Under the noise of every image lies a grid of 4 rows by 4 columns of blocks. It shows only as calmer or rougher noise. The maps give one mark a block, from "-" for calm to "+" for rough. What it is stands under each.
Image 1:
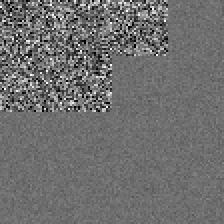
+ + + -
+ + - -
- - - -
- - - -
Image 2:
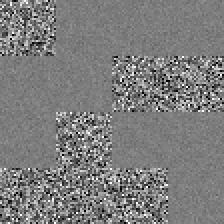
+ - - -
- - + +
- + - -
+ + + -
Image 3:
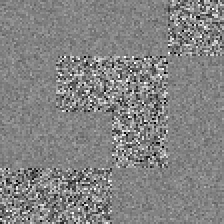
- - - +
- + + -
- - + -
+ + - -
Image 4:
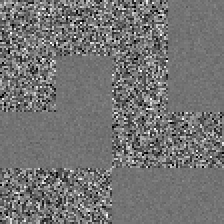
+ + + -
+ - + -
- - + +
+ + - -
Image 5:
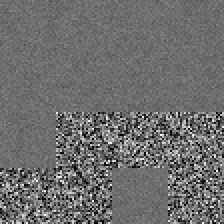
- - - -
- - - -
- + + +
+ + - +
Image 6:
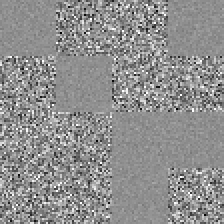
- + + -
+ - + +
+ + - -
+ + - +
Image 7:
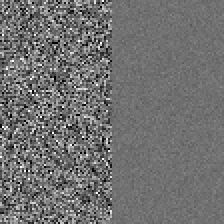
+ + - -
+ + - -
+ + - -
+ + - -
